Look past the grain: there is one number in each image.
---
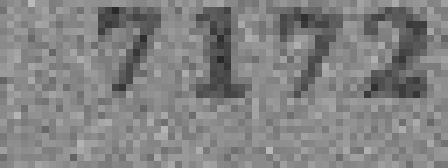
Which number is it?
7172
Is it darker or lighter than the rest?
darker
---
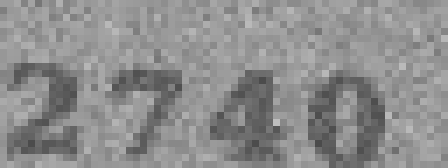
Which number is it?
2740
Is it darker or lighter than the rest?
darker
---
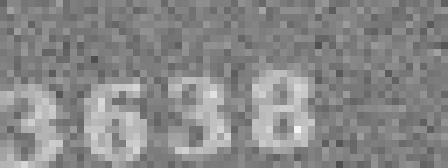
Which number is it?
3638
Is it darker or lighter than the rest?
lighter
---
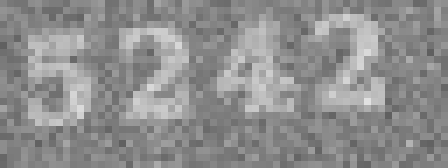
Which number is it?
5242
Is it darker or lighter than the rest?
lighter
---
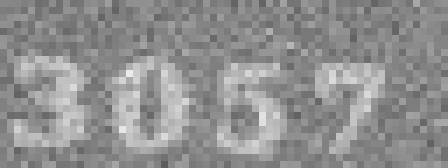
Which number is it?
3057
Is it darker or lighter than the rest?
lighter
